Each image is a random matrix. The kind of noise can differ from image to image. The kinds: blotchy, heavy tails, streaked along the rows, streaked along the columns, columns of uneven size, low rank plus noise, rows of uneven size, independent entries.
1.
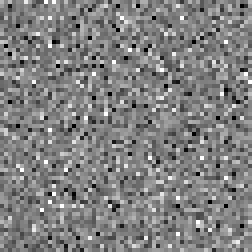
heavy tails
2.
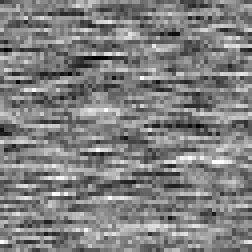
streaked along the rows
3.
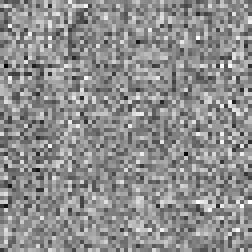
low rank plus noise
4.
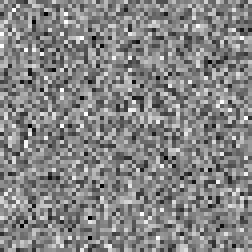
independent entries
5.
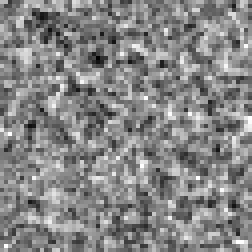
blotchy
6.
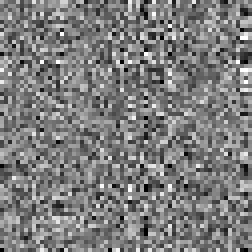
low rank plus noise
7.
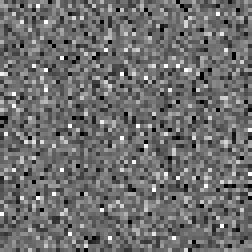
heavy tails
